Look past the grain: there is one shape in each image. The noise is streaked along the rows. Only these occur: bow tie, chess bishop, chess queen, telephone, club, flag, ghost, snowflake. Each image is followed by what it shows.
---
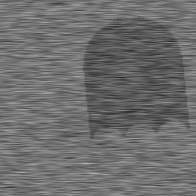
dark ghost
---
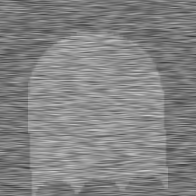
light ghost
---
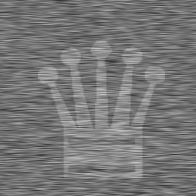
light chess queen
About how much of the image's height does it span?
two thirds
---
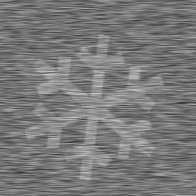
light snowflake
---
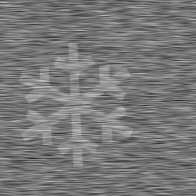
light snowflake
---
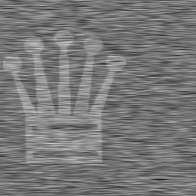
light chess queen
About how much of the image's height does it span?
two thirds
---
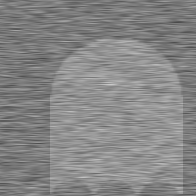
light ghost
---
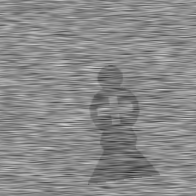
dark chess bishop
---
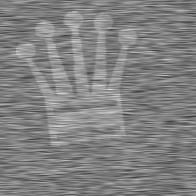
light chess queen
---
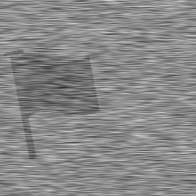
dark flag
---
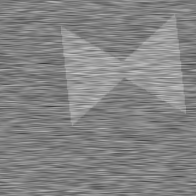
light bow tie
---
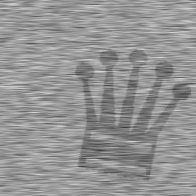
dark chess queen
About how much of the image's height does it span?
two thirds
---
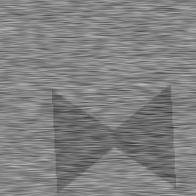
dark bow tie
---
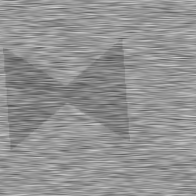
dark bow tie
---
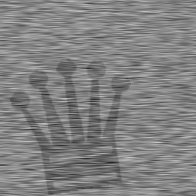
dark chess queen
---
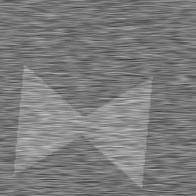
light bow tie
